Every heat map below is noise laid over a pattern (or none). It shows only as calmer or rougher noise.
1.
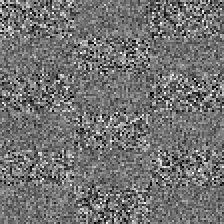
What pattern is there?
a checkerboard
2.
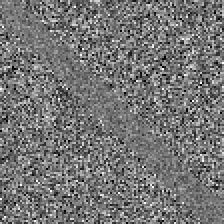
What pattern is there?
a diagonal band
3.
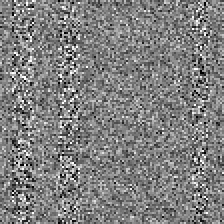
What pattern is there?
bands of columns
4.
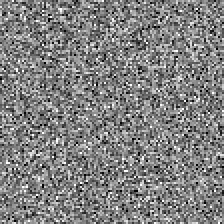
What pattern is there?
only noise
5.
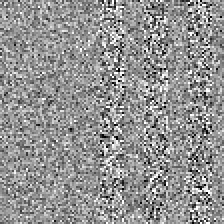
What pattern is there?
bands of columns
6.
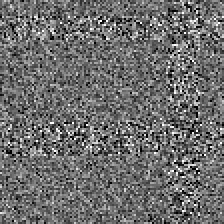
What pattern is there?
bands of rows crossing bands of columns
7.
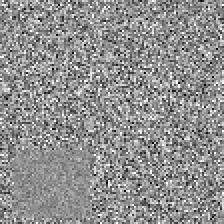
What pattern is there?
one block
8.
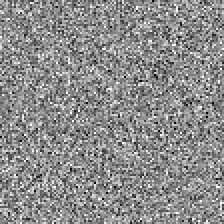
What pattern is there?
only noise
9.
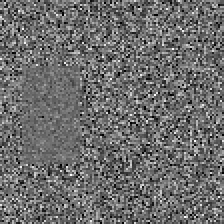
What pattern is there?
one block
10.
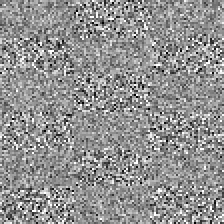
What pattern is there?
a checkerboard
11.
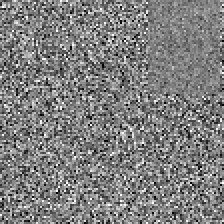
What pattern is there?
one block
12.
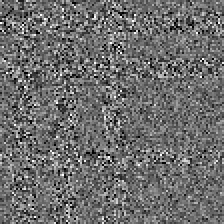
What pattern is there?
bands of rows crossing bands of columns
